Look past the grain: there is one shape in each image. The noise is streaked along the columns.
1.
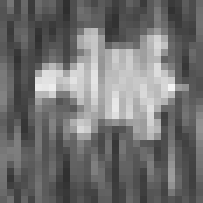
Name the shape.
turtle
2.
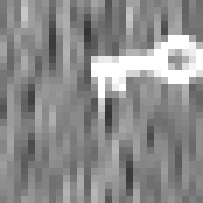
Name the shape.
key
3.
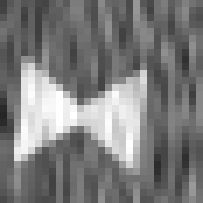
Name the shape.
bow tie
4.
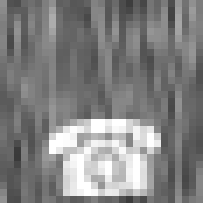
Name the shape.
telephone
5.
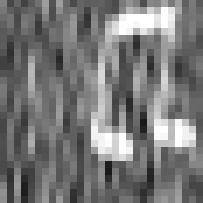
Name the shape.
pair of musical notes
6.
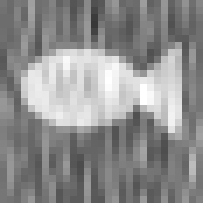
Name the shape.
fish
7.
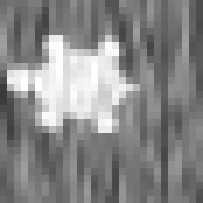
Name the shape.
turtle
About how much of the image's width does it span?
two thirds
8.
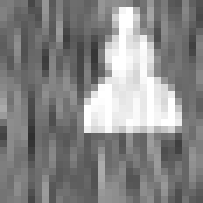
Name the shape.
chess pawn
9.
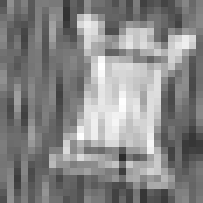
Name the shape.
chess rook
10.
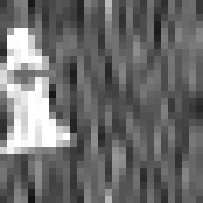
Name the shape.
chess bishop
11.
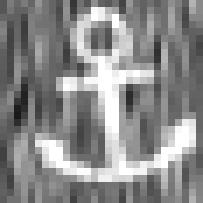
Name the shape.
anchor
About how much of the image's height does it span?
nearly all
